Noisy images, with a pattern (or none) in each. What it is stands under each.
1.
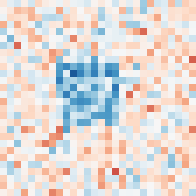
one block
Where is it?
centre
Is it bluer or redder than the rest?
bluer
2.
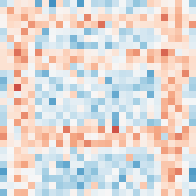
bands of rows crossing bands of columns
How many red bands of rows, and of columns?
3 and 2
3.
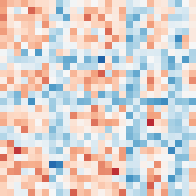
bands of rows crossing bands of columns
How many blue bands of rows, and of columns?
3 and 3
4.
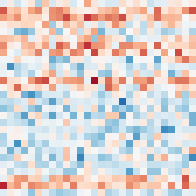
bands of rows
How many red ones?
4
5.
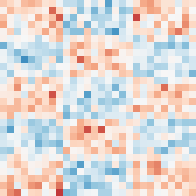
a checkerboard
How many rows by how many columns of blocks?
5 by 3
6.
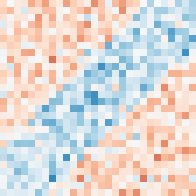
a diagonal band
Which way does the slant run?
bottom left to top right
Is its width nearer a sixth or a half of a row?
a half
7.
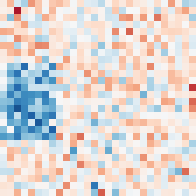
one block
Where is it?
middle left
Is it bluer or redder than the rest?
bluer
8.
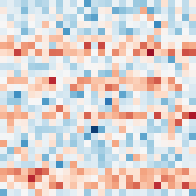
bands of rows
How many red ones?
4
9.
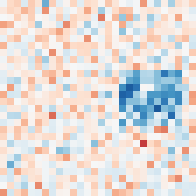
one block
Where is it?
middle right
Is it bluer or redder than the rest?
bluer
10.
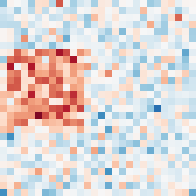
one block
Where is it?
middle left
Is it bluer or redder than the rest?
redder
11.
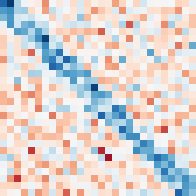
a diagonal band
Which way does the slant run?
top left to bottom right
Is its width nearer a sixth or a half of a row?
a sixth
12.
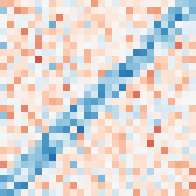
a diagonal band
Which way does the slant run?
bottom left to top right
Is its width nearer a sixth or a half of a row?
a sixth
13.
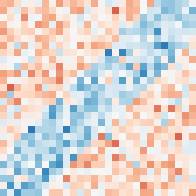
a diagonal band
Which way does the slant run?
bottom left to top right
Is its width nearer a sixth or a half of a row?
a half
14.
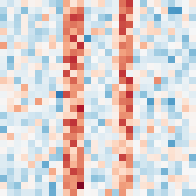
bands of columns
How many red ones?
2
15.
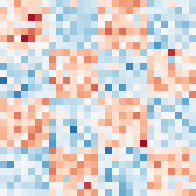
a checkerboard
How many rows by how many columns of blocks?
4 by 4
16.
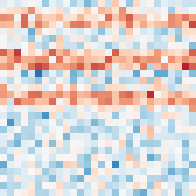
bands of rows
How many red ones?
3
